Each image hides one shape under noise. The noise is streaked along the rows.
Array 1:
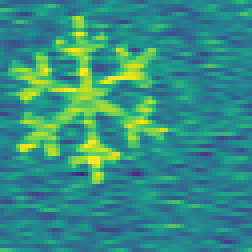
light snowflake
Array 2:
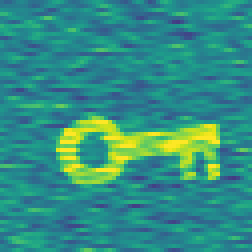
light key
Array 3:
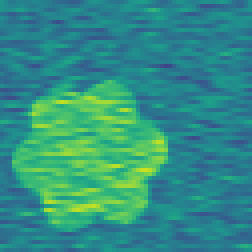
light flower
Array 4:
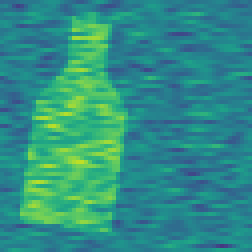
light bottle
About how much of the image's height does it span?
nearly all
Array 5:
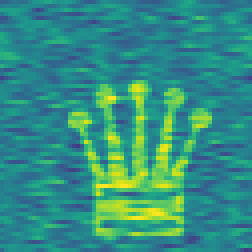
light chess queen
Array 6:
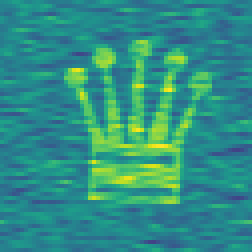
light chess queen
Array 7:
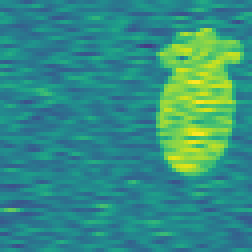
light footprint
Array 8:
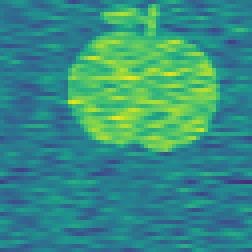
light apple
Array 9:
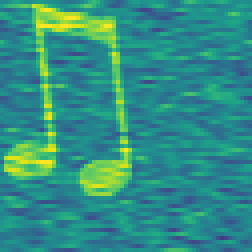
light pair of musical notes
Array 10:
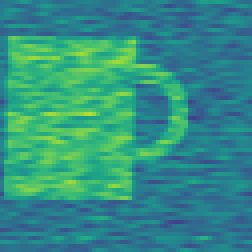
light cup
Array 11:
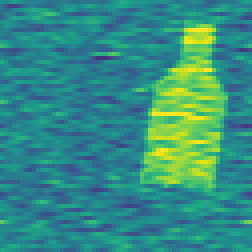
light bottle
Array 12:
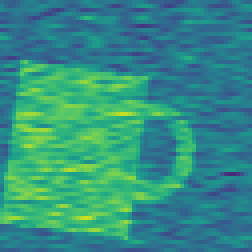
light cup
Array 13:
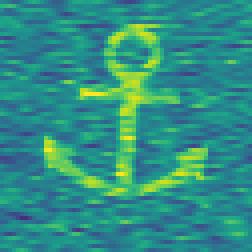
light anchor
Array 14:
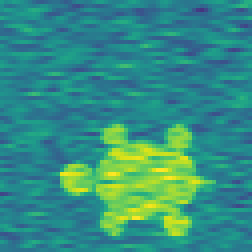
light turtle
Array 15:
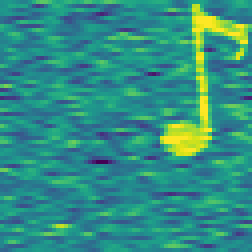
light musical note
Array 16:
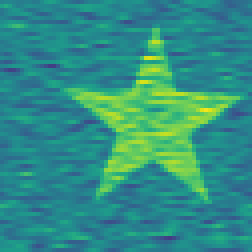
light star
